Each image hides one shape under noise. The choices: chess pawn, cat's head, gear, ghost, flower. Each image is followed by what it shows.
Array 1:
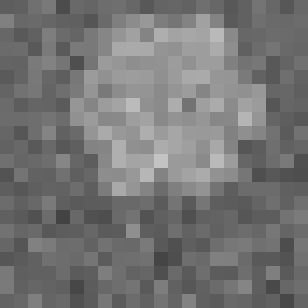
flower
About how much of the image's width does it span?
two thirds
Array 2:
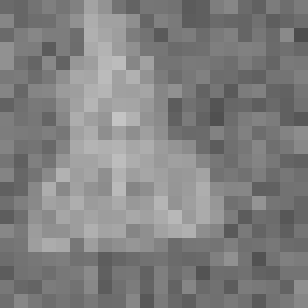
chess pawn
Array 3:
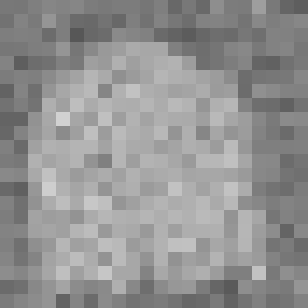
ghost
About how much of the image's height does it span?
nearly all
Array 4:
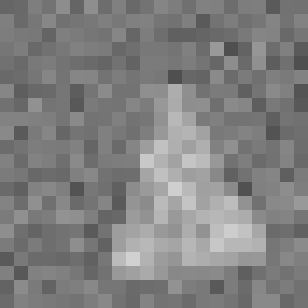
chess pawn
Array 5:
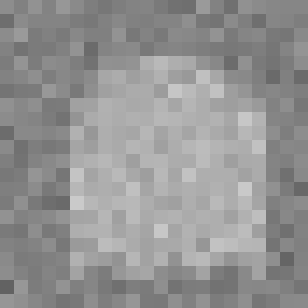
ghost
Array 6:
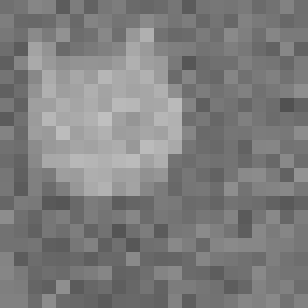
cat's head
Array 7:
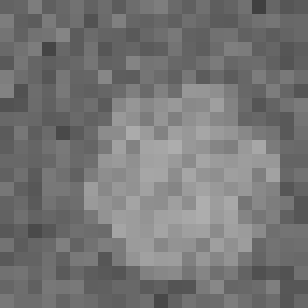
flower
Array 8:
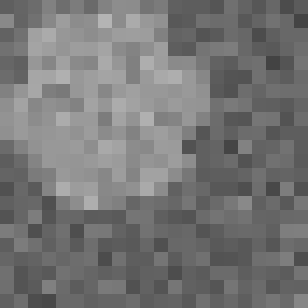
flower
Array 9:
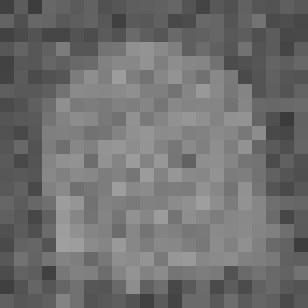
ghost
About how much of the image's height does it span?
nearly all
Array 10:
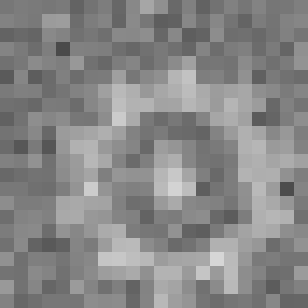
gear
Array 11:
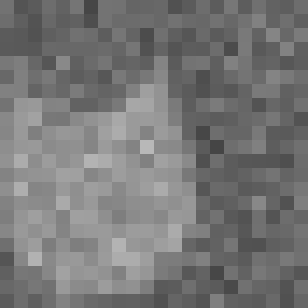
cat's head
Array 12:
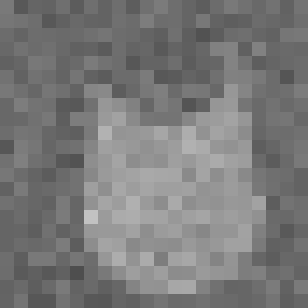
cat's head
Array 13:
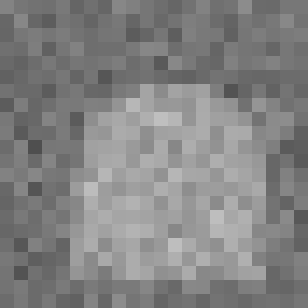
ghost
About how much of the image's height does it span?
two thirds
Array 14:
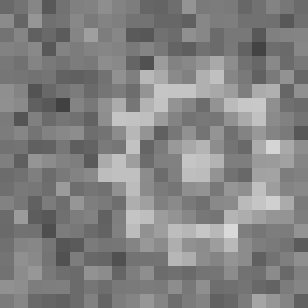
gear
